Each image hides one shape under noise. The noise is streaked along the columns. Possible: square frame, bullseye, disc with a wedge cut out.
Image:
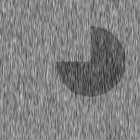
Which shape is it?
disc with a wedge cut out
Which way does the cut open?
up and left
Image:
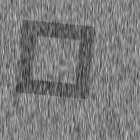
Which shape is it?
square frame
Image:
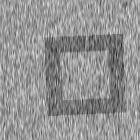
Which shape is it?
square frame
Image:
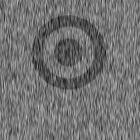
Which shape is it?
bullseye
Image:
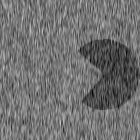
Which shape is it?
disc with a wedge cut out
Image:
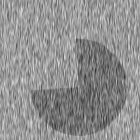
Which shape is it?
disc with a wedge cut out
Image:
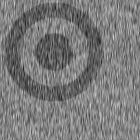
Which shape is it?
bullseye
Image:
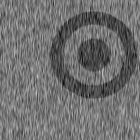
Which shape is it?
bullseye
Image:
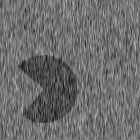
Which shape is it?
disc with a wedge cut out
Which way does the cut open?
left
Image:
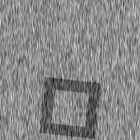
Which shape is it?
square frame
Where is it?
bottom middle
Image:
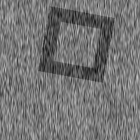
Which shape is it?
square frame
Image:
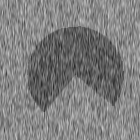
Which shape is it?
disc with a wedge cut out
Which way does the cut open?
down
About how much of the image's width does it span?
two thirds
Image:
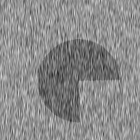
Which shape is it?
disc with a wedge cut out
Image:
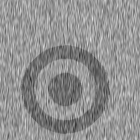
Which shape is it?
bullseye
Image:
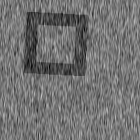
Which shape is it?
square frame
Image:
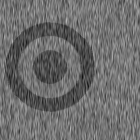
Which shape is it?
bullseye
